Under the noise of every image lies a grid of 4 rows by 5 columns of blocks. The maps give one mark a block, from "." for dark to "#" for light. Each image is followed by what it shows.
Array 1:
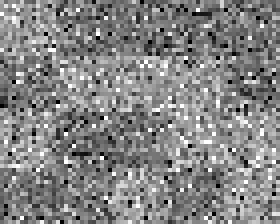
#....
.###.
#..##
..#.#
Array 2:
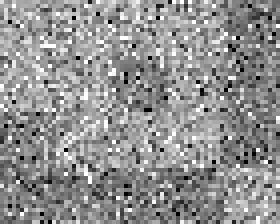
####.
##.#.
.###.
....#
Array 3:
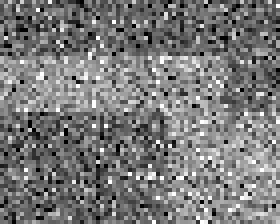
.....
####.
...##
...##
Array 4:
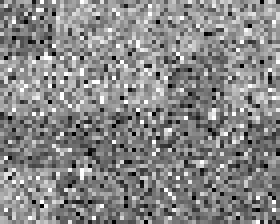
.####
###.#
.....
#....
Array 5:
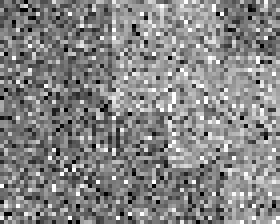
..##.
..###
...##
....#
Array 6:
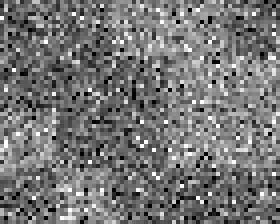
..##.
...##
#..##
.#...
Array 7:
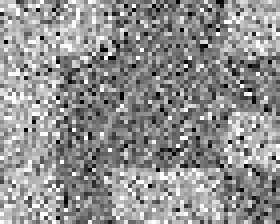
##..#
#....
#...#
#.##.
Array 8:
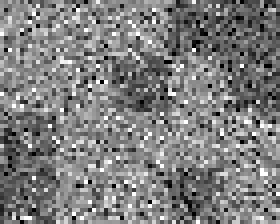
###..
##.#.
.####
.##.#
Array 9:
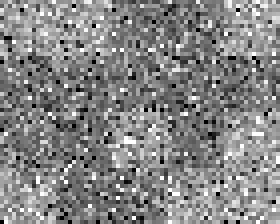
##..#
.....
..#.#
#..##
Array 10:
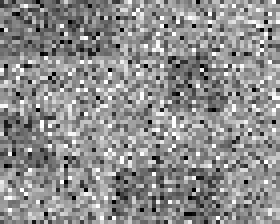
..###
###.#
.####
##..#
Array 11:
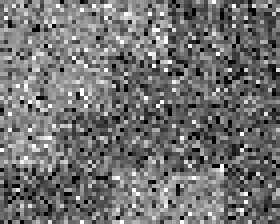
###..
##...
#....
..##.
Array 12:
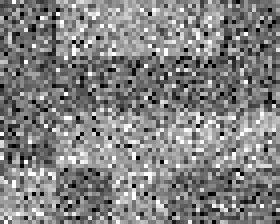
.###.
.....
.####
#.#..
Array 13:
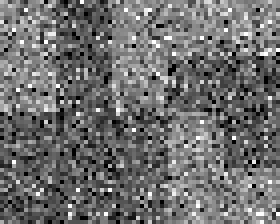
#.###
#.#..
...#.
...##
